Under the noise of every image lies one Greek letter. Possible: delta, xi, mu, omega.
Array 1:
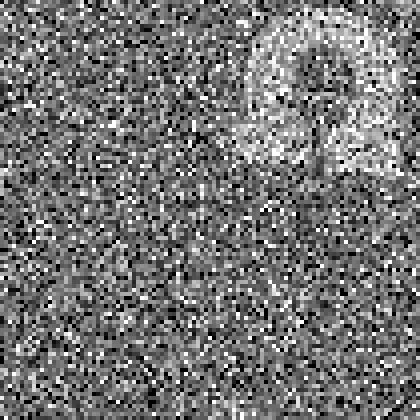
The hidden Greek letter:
omega
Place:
top right
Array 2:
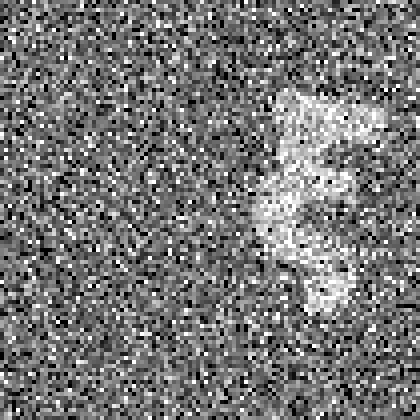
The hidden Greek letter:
xi
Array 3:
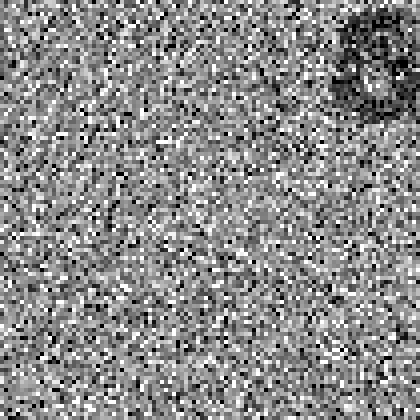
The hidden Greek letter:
delta
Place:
top right
